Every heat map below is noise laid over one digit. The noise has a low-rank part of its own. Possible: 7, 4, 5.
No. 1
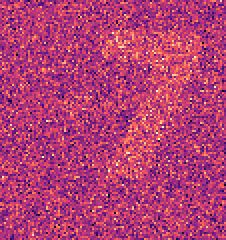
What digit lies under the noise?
7
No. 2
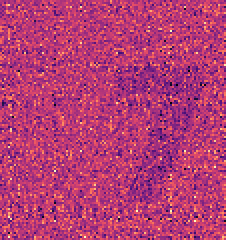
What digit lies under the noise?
7
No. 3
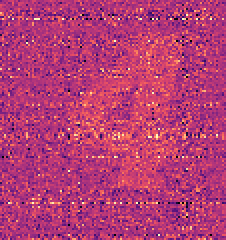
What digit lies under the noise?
4
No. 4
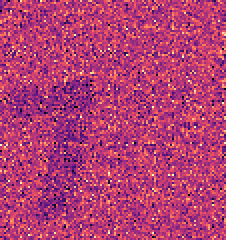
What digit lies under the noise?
7
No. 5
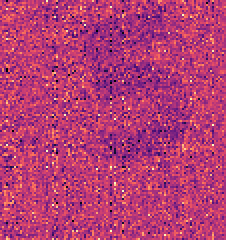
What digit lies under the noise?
5
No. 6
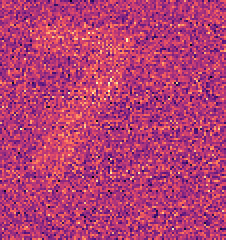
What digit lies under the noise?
7
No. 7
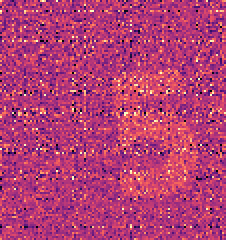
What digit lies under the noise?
5
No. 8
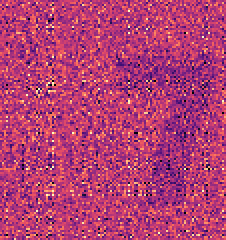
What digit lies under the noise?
7
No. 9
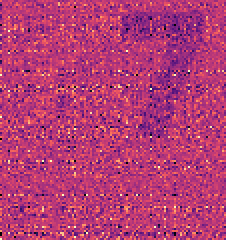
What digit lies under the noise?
7
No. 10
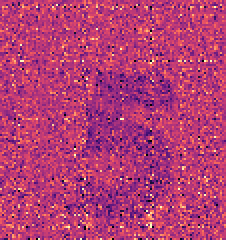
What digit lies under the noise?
5
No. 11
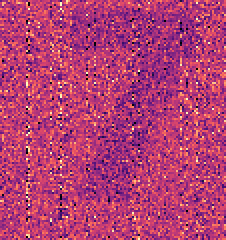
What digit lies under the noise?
7
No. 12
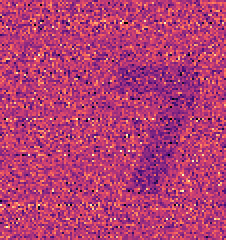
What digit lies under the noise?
7
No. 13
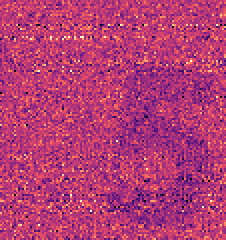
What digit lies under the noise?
5
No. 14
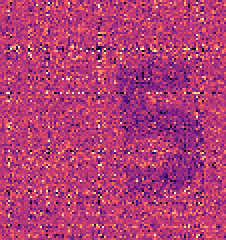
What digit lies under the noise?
5
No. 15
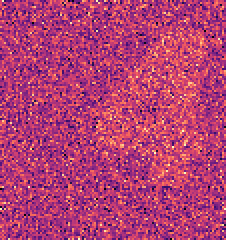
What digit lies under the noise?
4
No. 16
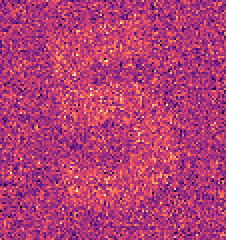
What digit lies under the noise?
5
